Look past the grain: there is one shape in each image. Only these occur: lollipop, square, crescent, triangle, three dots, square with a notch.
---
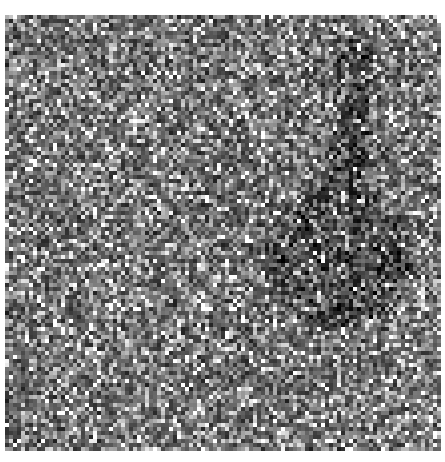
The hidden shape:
lollipop
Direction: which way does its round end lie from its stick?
down
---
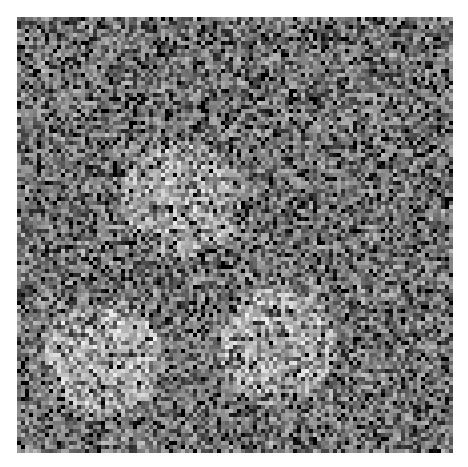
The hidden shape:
three dots
